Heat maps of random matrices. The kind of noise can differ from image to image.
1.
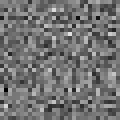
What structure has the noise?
low rank plus noise
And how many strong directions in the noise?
three or four
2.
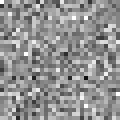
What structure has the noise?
low rank plus noise
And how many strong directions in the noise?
five to eight
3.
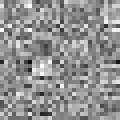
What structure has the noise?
low rank plus noise
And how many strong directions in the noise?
two
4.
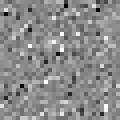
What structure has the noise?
heavy tails
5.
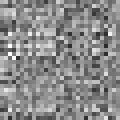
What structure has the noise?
low rank plus noise
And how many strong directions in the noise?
two
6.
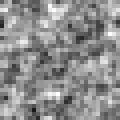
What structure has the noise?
blotchy
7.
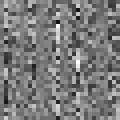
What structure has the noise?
columns of uneven size
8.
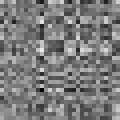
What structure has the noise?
low rank plus noise
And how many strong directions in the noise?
one
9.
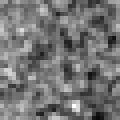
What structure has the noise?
blotchy
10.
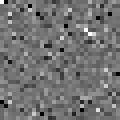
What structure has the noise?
heavy tails
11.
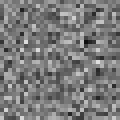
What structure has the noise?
low rank plus noise
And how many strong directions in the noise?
two
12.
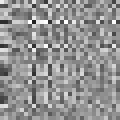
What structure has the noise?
low rank plus noise
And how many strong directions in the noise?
one
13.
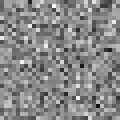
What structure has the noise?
low rank plus noise
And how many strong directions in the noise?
five to eight
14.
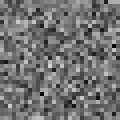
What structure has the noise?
independent entries
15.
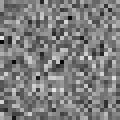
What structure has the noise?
low rank plus noise
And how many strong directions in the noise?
five to eight
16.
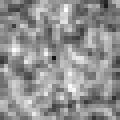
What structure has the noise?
blotchy
